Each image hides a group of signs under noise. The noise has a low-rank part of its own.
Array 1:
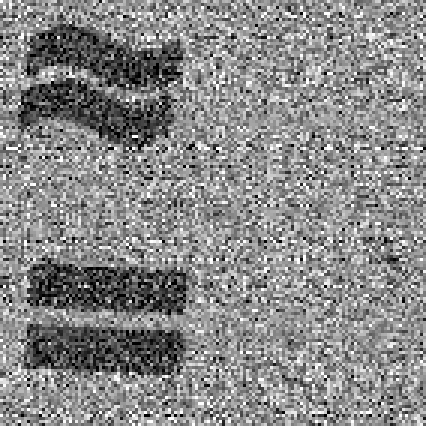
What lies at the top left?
approximately sign
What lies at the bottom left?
equals sign
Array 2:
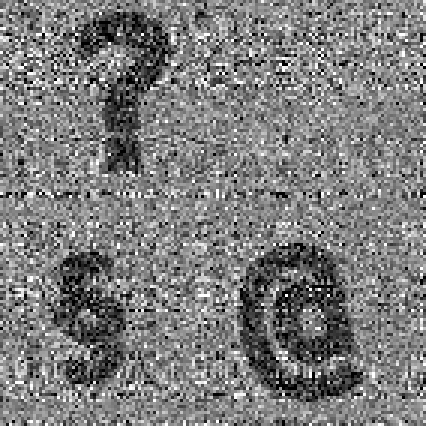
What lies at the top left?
question mark
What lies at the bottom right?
at sign
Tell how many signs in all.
3
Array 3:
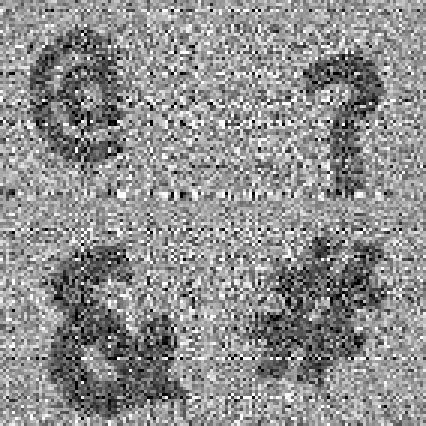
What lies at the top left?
at sign
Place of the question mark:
top right
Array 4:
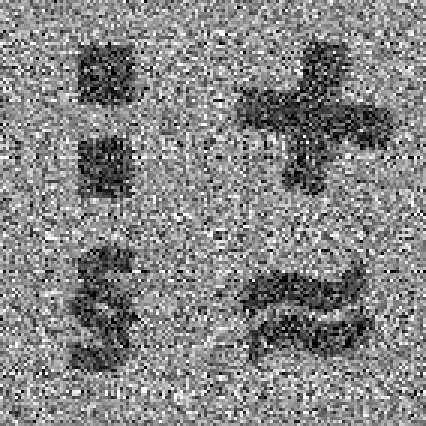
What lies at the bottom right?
approximately sign
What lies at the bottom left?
section sign
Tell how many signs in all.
4
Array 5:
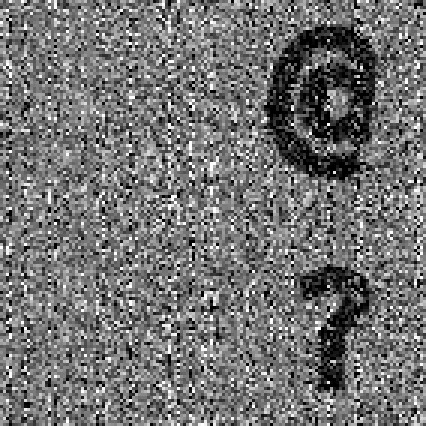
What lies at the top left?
nothing
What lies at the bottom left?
nothing
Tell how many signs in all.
2
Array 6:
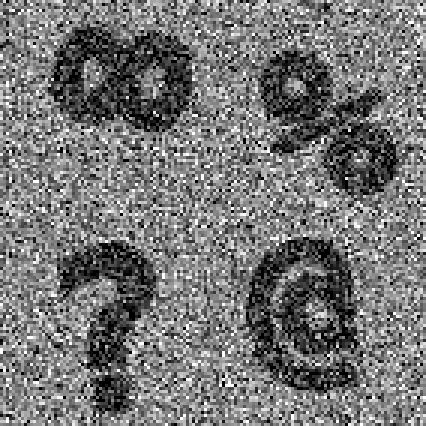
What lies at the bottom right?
at sign
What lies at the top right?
percent sign
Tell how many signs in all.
4
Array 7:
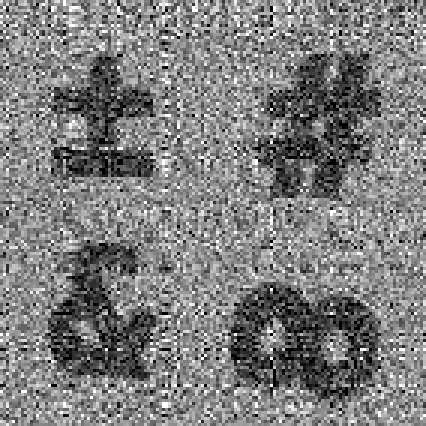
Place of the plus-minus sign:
top left
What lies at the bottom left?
ampersand
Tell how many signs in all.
4
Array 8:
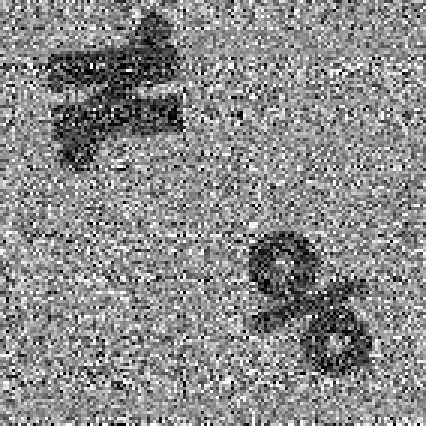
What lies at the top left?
not-equal sign
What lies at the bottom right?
percent sign
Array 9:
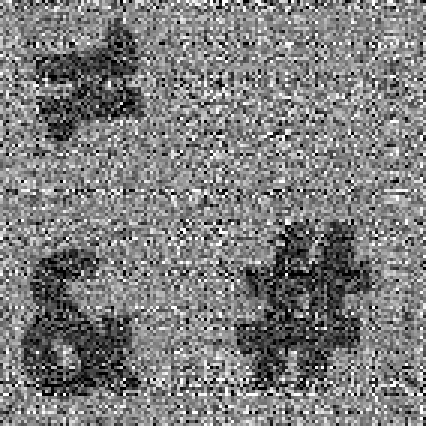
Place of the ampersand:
bottom left
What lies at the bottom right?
hash sign
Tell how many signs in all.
3
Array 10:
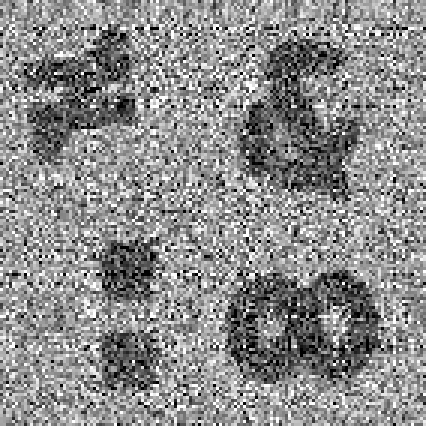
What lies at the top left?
not-equal sign
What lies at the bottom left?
colon
